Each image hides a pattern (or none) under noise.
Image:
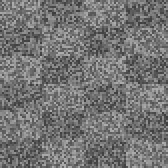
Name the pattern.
a checkerboard
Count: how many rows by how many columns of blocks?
6 by 4
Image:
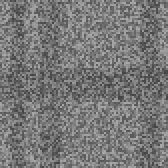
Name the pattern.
bands of rows crossing bands of columns
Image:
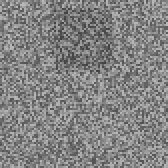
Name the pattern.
one block
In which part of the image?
top middle
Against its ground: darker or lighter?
darker
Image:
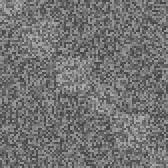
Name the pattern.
blocks along the diagonal
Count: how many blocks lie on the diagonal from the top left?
6
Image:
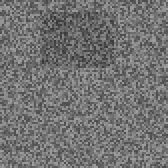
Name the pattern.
one block
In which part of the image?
top middle
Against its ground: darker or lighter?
darker
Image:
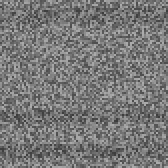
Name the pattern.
bands of rows
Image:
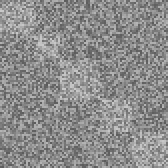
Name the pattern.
blocks along the diagonal
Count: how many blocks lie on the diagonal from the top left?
5
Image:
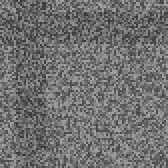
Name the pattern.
bands of rows crossing bands of columns
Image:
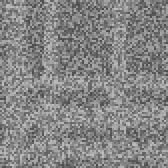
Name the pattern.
bands of rows crossing bands of columns
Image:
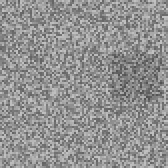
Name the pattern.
one block
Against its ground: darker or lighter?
darker
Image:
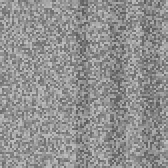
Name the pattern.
bands of columns
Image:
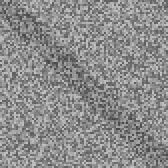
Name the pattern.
a diagonal band
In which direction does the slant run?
top left to bottom right
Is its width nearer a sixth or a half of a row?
a sixth
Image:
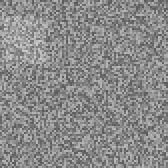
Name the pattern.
one block
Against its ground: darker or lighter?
lighter
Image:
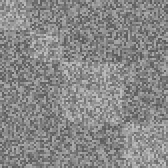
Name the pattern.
blocks along the diagonal
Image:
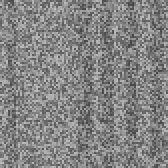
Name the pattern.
bands of columns
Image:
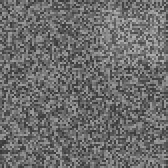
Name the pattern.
one block
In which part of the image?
top right
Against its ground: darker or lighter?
lighter
